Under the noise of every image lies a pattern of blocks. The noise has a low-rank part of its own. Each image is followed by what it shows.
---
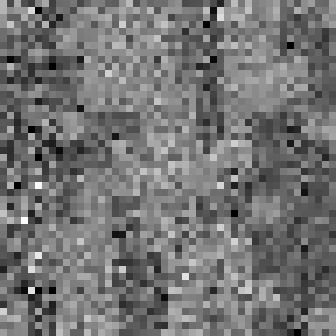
the same after a half turn
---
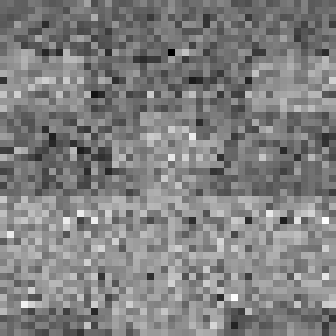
left and right mirror each other
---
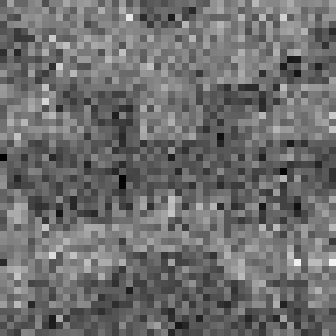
left and right mirror each other
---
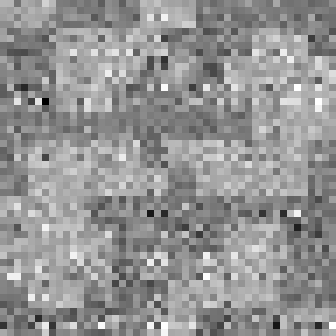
the same after a half turn
